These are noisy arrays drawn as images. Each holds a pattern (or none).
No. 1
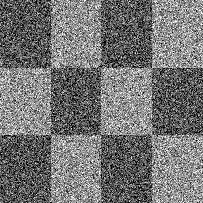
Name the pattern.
a checkerboard
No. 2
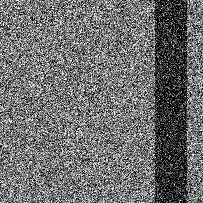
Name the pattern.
one band of columns
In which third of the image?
right
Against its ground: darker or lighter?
darker
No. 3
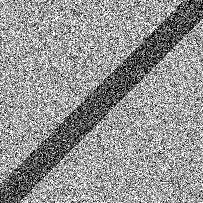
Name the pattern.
a diagonal band
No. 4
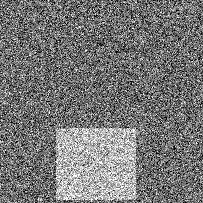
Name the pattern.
one block
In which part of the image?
bottom middle
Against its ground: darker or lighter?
lighter
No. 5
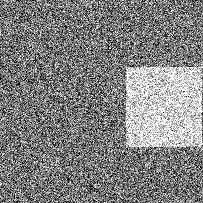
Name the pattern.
one block
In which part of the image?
middle right
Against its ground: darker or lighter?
lighter
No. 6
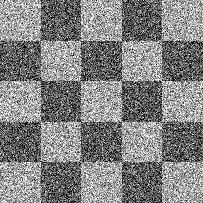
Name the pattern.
a checkerboard
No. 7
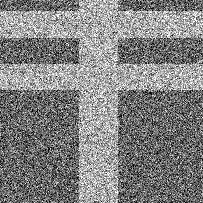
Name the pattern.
bands of rows crossing bands of columns
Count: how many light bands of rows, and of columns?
2 and 1
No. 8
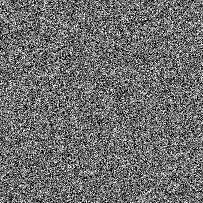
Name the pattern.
only noise
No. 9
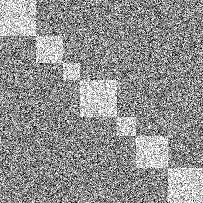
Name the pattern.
blocks along the diagonal
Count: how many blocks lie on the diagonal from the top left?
7
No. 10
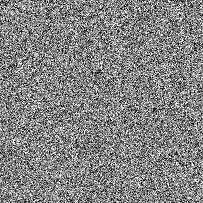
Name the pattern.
only noise
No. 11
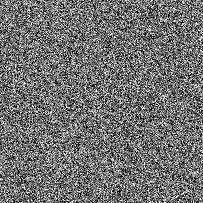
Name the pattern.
only noise
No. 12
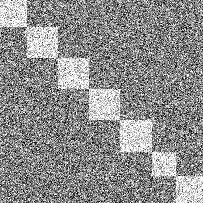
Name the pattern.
blocks along the diagonal
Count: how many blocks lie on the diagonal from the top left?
7
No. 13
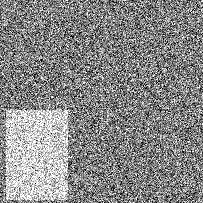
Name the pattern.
one block
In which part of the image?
bottom left
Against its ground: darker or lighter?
lighter
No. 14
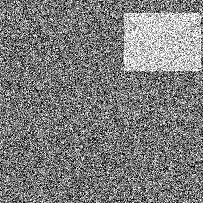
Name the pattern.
one block
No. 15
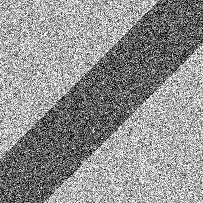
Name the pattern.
a diagonal band
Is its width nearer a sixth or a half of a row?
a half
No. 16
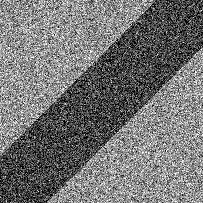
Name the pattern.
a diagonal band
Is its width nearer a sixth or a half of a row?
a half
